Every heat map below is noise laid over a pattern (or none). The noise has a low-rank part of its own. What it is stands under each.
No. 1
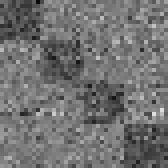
blocks along the diagonal
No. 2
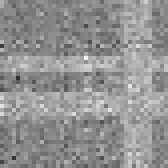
bands of rows crossing bands of columns
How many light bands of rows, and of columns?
2 and 1
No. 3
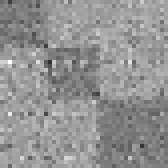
blocks along the diagonal
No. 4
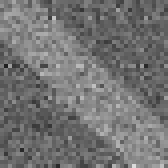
a diagonal band
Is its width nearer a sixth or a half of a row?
a half
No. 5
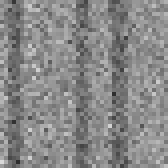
bands of columns
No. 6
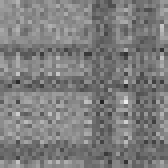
bands of rows crossing bands of columns
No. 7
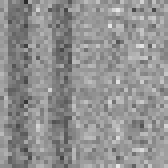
bands of columns
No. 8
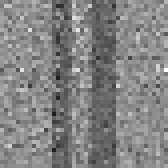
bands of columns
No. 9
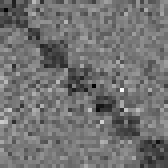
blocks along the diagonal
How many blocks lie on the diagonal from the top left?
7
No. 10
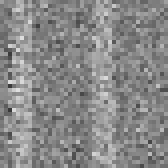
bands of columns
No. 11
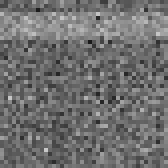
one band of rows
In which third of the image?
top
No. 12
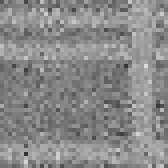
bands of rows crossing bands of columns
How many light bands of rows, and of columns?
3 and 1
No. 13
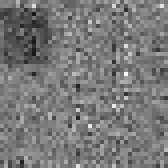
one block
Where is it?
top left
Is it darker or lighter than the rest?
darker
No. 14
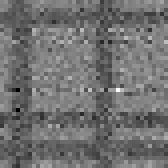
bands of rows crossing bands of columns
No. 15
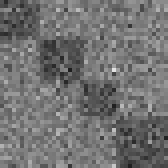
blocks along the diagonal
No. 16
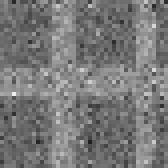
bands of rows crossing bands of columns
